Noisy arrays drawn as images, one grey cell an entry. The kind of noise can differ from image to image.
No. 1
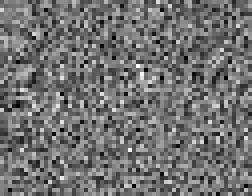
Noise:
low rank plus noise
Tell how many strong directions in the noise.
one
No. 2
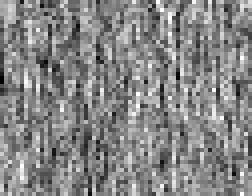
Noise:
streaked along the columns
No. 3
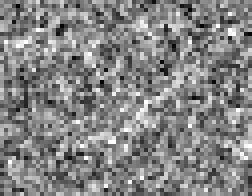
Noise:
blotchy
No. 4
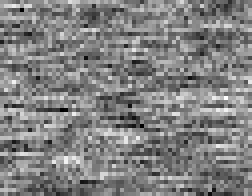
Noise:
streaked along the rows
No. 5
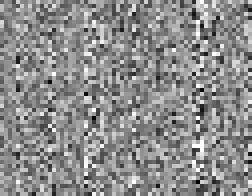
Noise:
columns of uneven size
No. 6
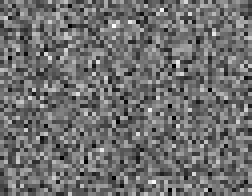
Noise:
independent entries
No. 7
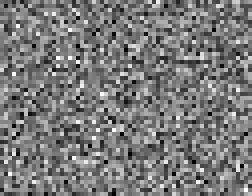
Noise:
independent entries
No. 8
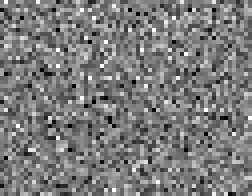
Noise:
heavy tails
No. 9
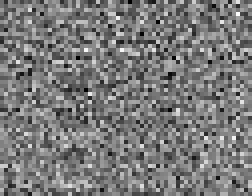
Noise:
low rank plus noise
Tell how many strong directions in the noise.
two
